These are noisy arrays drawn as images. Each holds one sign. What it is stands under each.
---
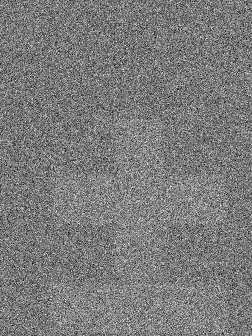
plus-minus sign
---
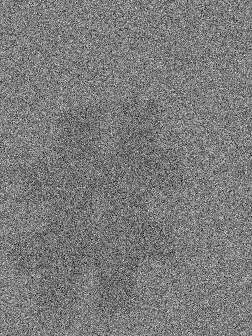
hash sign
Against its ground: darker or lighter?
darker
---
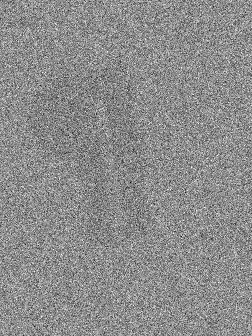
pilcrow
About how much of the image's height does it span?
half
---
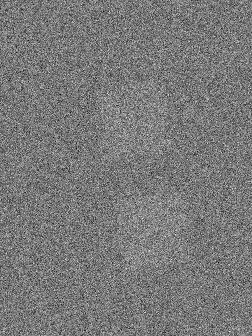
colon
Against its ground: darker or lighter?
lighter
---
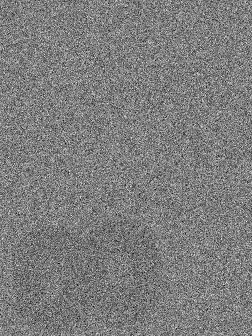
infinity sign
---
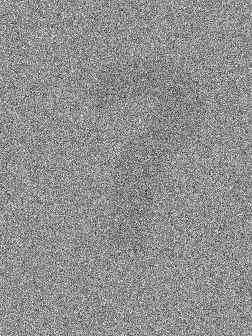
question mark
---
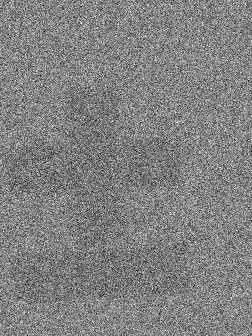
plus-minus sign
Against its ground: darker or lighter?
darker
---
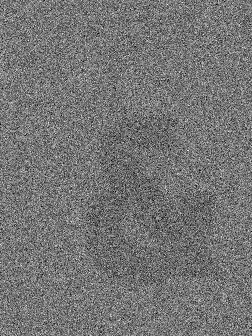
ampersand
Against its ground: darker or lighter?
darker
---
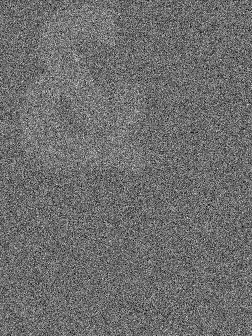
ampersand
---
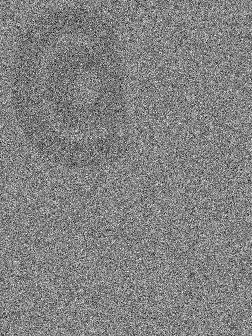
at sign
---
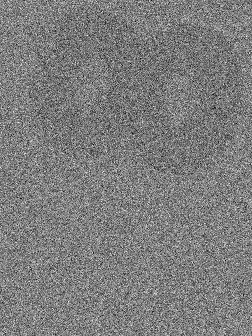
infinity sign
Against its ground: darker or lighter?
darker
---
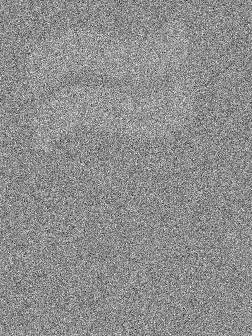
approximately sign
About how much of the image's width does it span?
two thirds
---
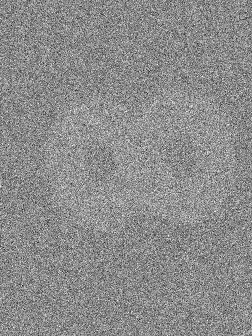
infinity sign
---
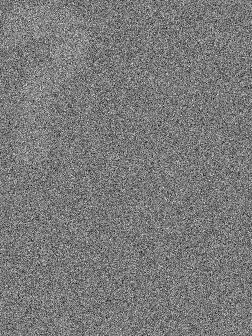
question mark
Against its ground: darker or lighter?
lighter
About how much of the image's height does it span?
half
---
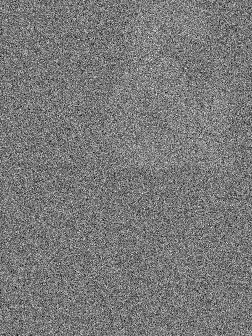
ampersand
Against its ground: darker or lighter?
lighter
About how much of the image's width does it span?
half
